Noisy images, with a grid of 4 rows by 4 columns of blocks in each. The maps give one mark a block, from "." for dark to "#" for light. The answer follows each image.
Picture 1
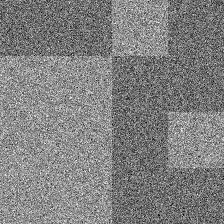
. . # .
# # . .
# # . #
# # . .
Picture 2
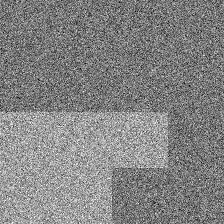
. . . .
. . . .
# # # .
# # . .
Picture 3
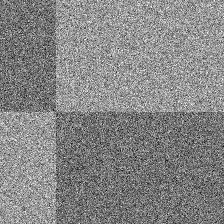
. # # #
. # # #
# . . .
# . . .
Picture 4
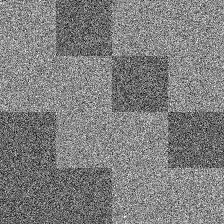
# . # #
# # . #
. # # .
. . # #
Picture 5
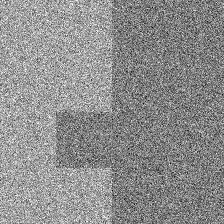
# # . .
# # . .
# . . .
# # . .
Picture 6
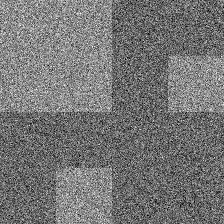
# # . .
# # . #
. . . .
. # . .
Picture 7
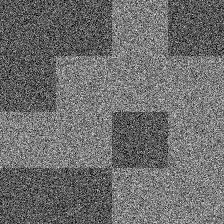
. . # .
. # # #
# # . #
. . # #
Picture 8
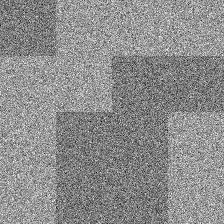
. # # #
# # . .
# . . #
# . . #
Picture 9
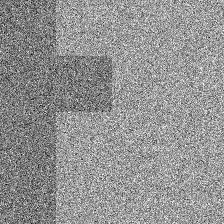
. # # #
. . # #
. # # #
. # # #
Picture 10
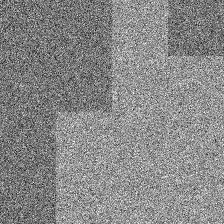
. . # .
. . # #
. # # #
. # # #
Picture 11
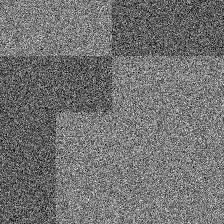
# # . .
. . # #
. # # #
. # # #
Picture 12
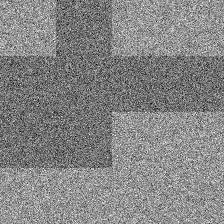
# . # #
. . . .
. . # #
# # # #
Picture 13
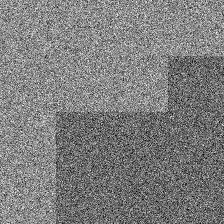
# # # #
# # # .
# . . .
# . . .
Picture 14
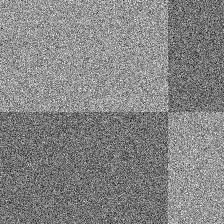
# # # .
# # # .
. . . #
. . . #
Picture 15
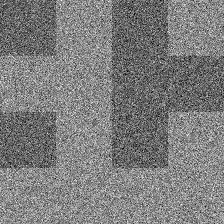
. # . #
# # . .
. # . #
# # # #
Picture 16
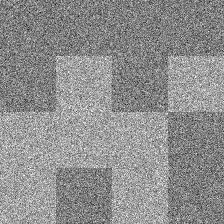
. . . .
. # . #
# # # .
# . # .
